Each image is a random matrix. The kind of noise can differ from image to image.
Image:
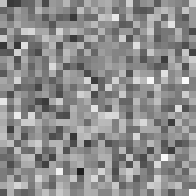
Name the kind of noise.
independent entries
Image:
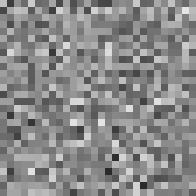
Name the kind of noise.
low rank plus noise
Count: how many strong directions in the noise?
two
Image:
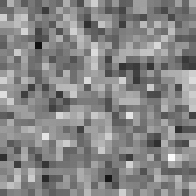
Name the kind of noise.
blotchy
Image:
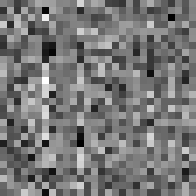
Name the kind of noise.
columns of uneven size
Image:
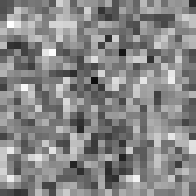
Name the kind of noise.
blotchy
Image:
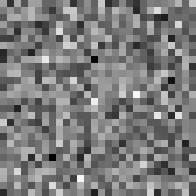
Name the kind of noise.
independent entries
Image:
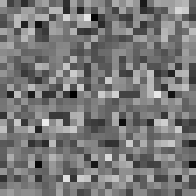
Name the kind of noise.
rows of uneven size
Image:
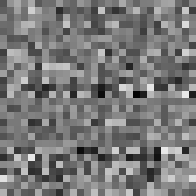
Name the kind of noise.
rows of uneven size
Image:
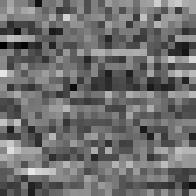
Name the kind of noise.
streaked along the rows
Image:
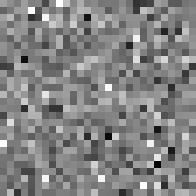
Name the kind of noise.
heavy tails
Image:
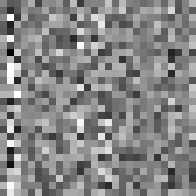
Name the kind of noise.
columns of uneven size
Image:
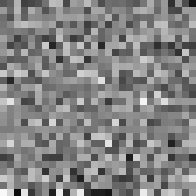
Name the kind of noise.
rows of uneven size
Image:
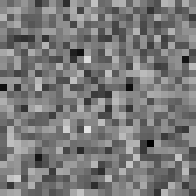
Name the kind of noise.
independent entries
